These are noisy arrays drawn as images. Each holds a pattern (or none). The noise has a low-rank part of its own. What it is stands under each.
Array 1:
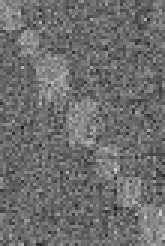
blocks along the diagonal
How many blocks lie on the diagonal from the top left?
7
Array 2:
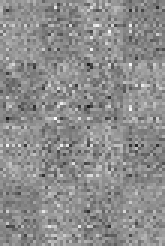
a checkerboard
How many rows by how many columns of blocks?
4 by 4
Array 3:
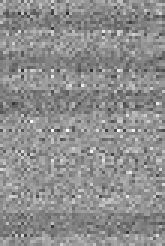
bands of rows
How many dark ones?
4
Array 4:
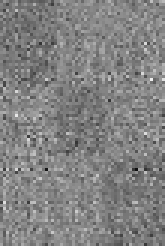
blocks along the diagonal
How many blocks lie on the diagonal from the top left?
3
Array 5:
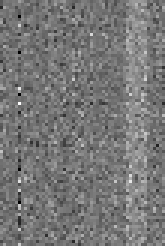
one band of columns
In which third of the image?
right
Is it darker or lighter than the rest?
lighter
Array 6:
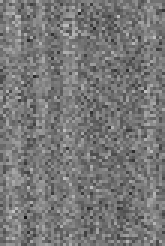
bands of columns
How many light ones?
4
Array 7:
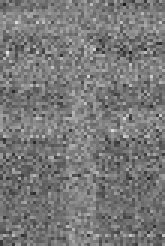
bands of rows crossing bands of columns
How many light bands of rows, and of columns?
3 and 1
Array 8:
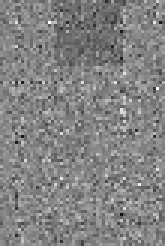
one block
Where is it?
top middle
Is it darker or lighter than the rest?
darker
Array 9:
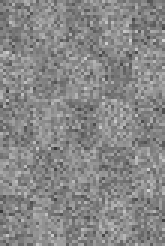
a checkerboard
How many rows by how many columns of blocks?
5 by 5
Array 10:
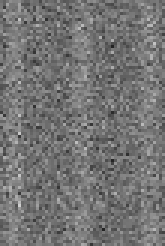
bands of columns
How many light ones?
3
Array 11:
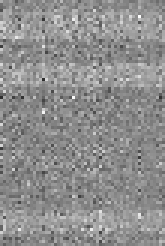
bands of rows
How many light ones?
3
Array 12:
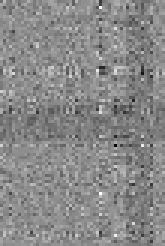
bands of rows crossing bands of columns
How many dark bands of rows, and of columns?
1 and 1
